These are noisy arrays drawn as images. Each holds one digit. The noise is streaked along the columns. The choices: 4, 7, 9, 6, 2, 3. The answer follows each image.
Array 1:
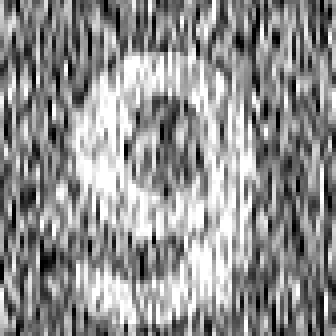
9
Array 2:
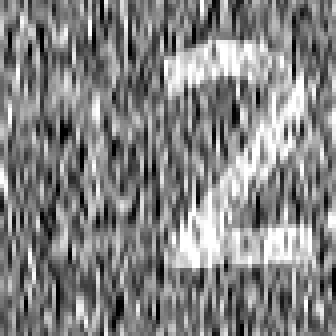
2
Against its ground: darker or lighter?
lighter
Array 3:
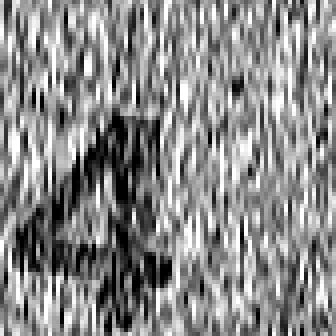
4
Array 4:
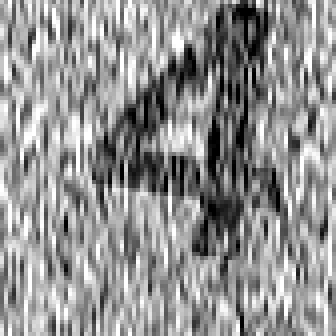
4
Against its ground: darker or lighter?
darker
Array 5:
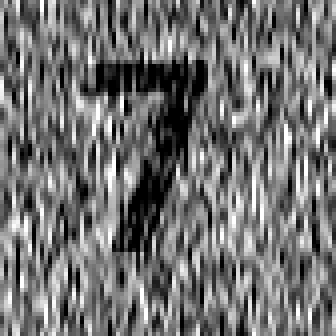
7
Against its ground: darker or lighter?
darker
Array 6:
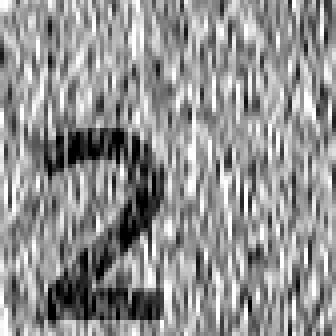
2
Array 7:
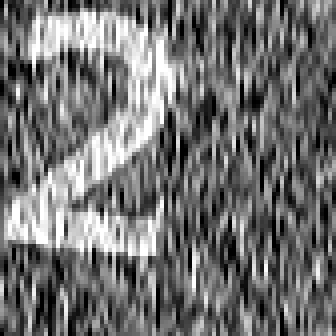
2
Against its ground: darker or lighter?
lighter
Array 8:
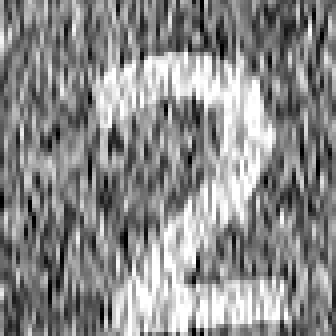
2
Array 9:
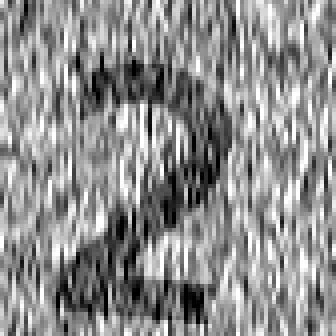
2
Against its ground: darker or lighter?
darker
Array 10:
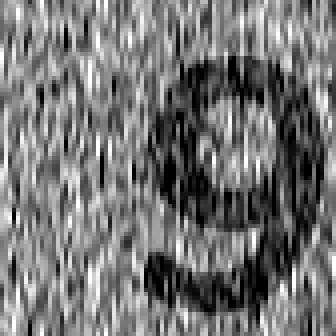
9
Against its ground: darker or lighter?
darker
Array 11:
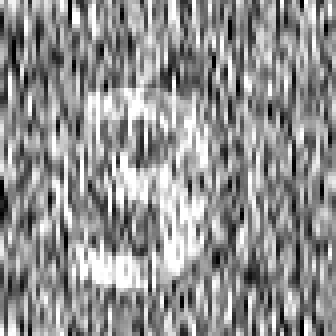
3
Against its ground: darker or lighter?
lighter
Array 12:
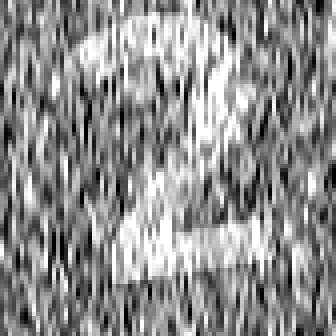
2
